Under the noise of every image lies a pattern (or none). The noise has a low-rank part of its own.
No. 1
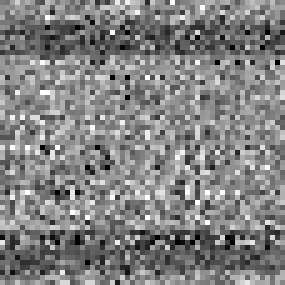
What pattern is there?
bands of rows
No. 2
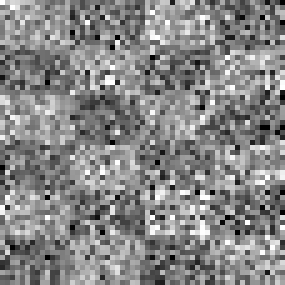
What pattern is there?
a checkerboard
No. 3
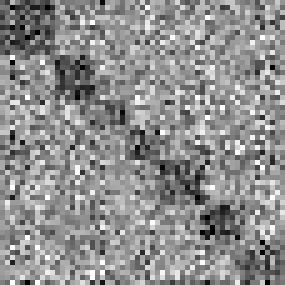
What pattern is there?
blocks along the diagonal
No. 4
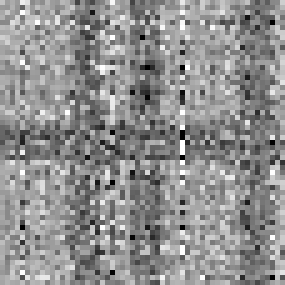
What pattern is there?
bands of rows crossing bands of columns
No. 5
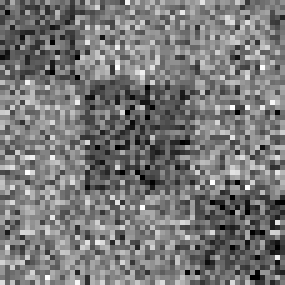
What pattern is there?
blocks along the diagonal
